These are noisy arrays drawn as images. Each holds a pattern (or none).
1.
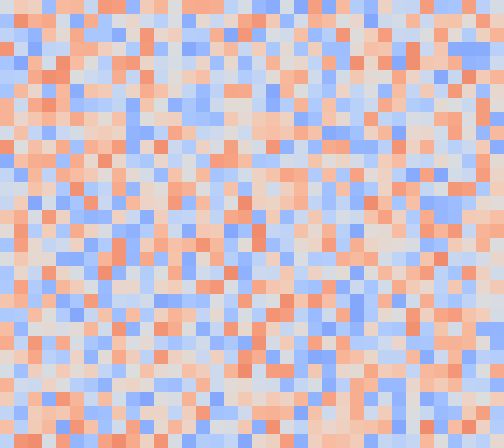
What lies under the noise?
only noise
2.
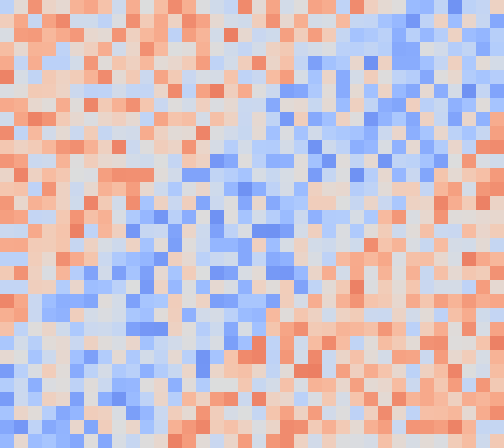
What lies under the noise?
a diagonal band
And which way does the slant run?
bottom left to top right
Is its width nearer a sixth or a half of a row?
a half
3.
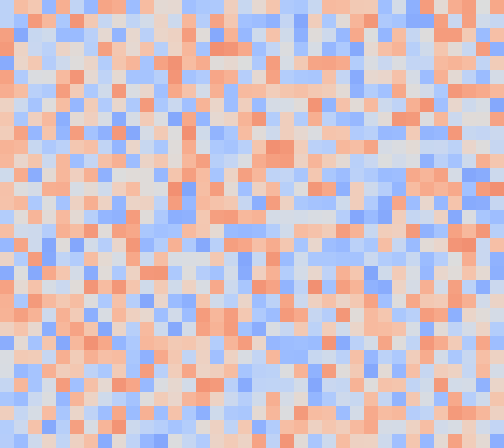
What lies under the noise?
only noise
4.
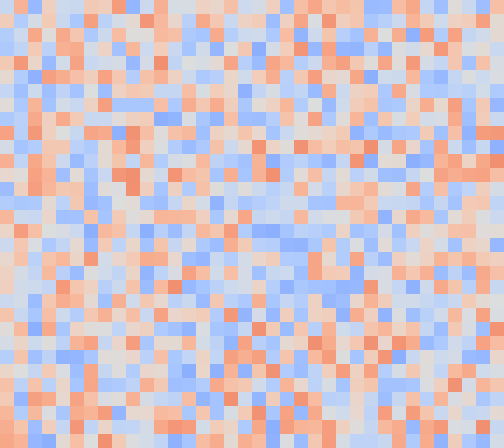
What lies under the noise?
only noise
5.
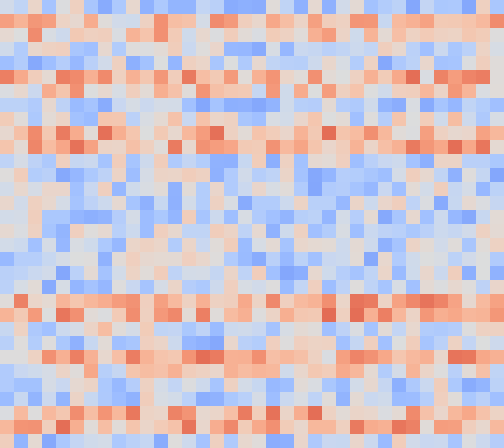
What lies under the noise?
bands of rows
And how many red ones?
6
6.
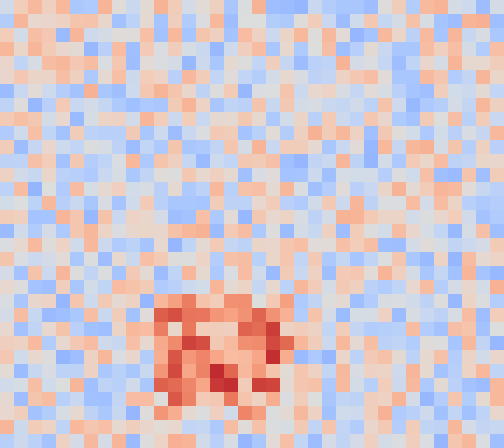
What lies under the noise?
one block
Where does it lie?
bottom middle
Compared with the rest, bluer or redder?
redder
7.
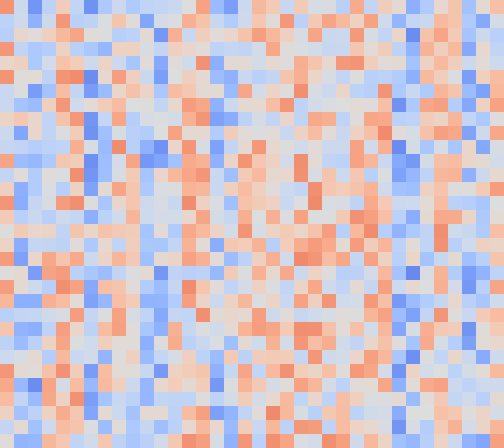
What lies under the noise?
bands of columns
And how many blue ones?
6
